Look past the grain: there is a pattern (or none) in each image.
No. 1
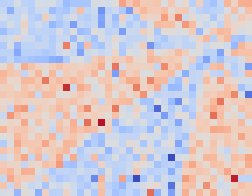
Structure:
spokes from one point
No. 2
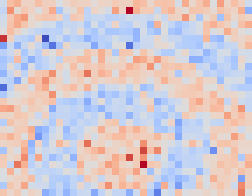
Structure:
rings round one point
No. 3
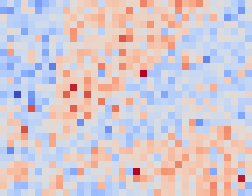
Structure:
spokes from one point
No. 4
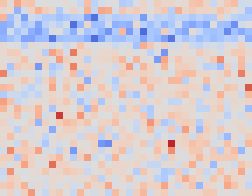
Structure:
one horizontal stripe
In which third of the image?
top
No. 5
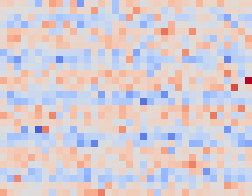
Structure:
horizontal stripes
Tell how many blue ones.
5
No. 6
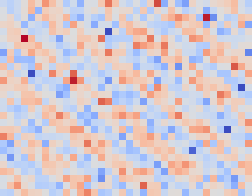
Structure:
diagonal stripes
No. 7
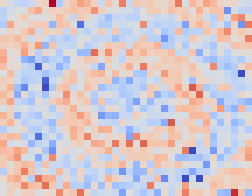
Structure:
rings round one point
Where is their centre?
centre
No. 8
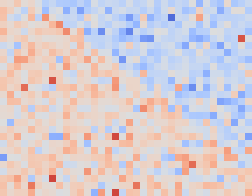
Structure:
a sharp edge
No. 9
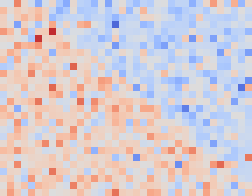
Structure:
a sharp edge
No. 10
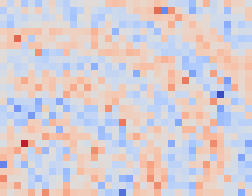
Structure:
rings round one point
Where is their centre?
bottom left
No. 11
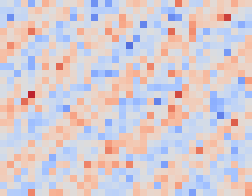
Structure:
diagonal stripes
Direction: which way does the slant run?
bottom left to top right
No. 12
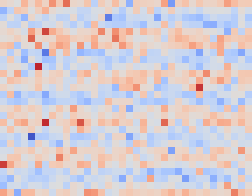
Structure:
horizontal stripes
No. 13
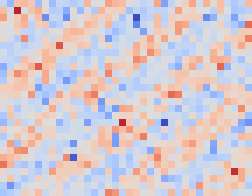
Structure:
diagonal stripes
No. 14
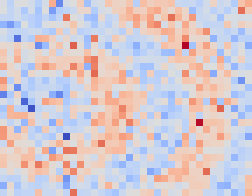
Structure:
rings round one point
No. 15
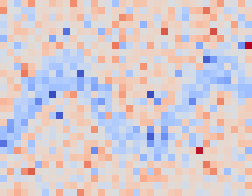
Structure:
a wavy band
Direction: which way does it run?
left to right
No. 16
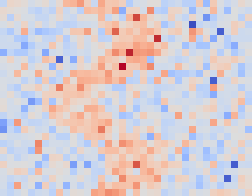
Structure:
a wavy band
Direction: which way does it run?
top to bottom
